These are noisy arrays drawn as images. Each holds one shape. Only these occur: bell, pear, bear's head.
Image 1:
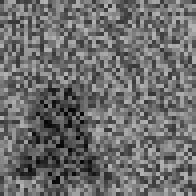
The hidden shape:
bell
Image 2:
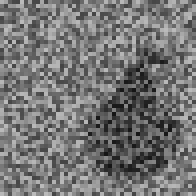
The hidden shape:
pear
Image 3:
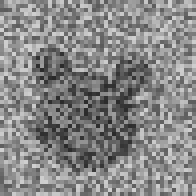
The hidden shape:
bear's head
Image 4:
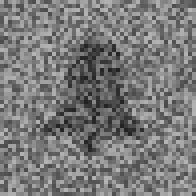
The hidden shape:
bell
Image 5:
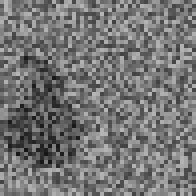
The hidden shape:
pear
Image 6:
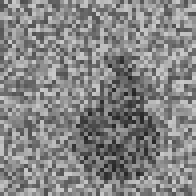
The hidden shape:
pear
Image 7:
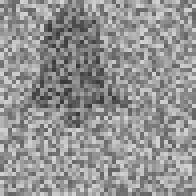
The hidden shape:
bell
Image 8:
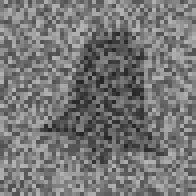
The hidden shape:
bell
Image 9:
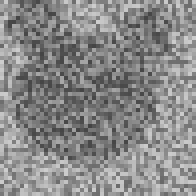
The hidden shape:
bear's head
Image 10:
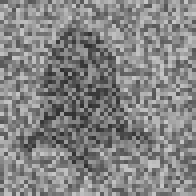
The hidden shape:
bell
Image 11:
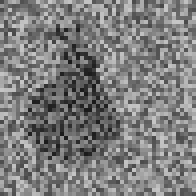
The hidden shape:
pear
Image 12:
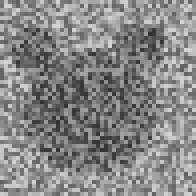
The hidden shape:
bear's head
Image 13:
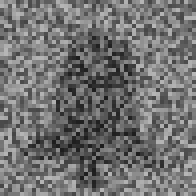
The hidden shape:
bell
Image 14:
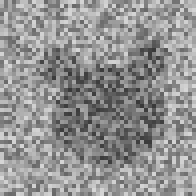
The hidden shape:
bear's head
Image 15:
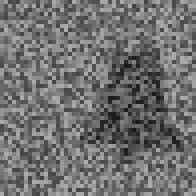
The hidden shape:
bell
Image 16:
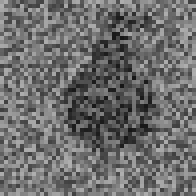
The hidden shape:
pear
